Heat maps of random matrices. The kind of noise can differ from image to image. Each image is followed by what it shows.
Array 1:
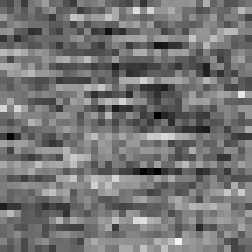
streaked along the rows
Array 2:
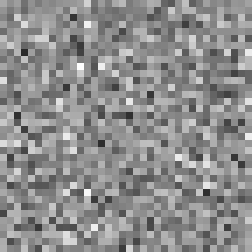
independent entries
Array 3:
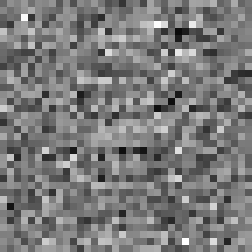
low rank plus noise
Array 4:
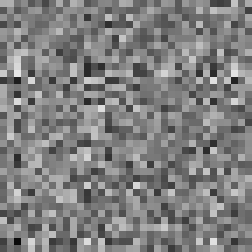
low rank plus noise
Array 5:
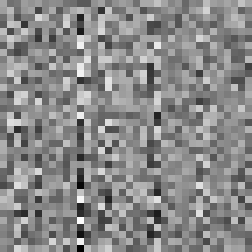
columns of uneven size
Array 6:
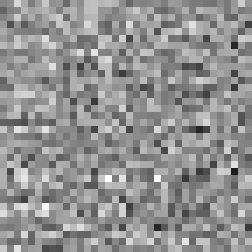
low rank plus noise
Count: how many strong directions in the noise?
one
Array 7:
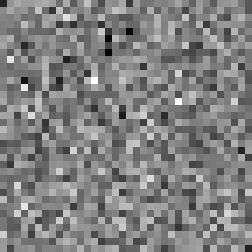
independent entries
